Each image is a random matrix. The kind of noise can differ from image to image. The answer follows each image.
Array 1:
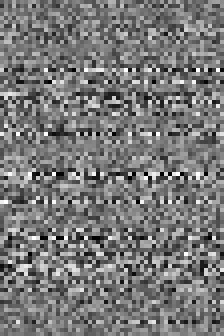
rows of uneven size
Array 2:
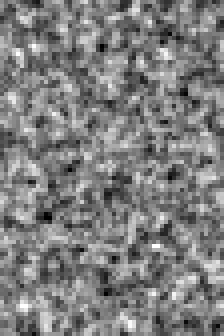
blotchy
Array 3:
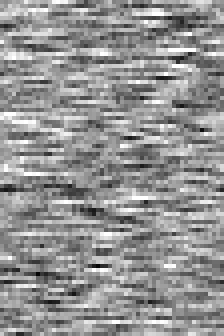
streaked along the rows
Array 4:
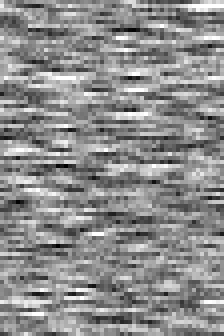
streaked along the rows
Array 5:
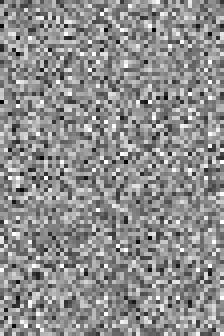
low rank plus noise
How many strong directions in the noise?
five to eight
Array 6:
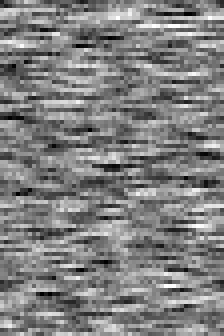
streaked along the rows
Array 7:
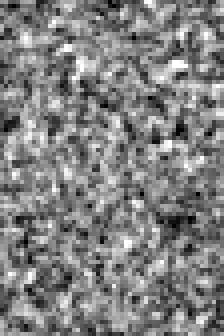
blotchy
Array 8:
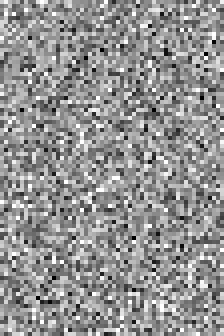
independent entries
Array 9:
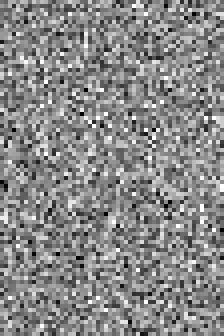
independent entries
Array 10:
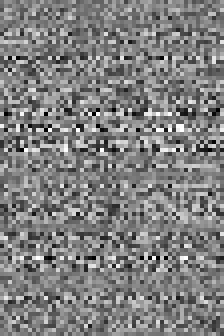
rows of uneven size
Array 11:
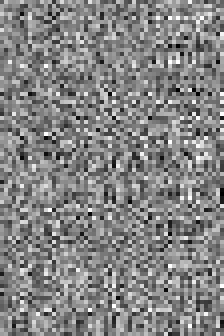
low rank plus noise
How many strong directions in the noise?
three or four
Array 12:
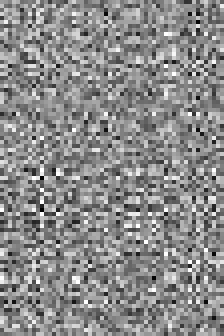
low rank plus noise
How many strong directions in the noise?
two
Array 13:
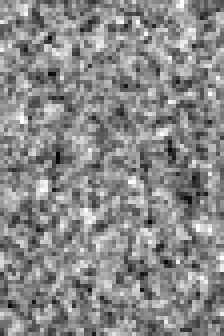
blotchy
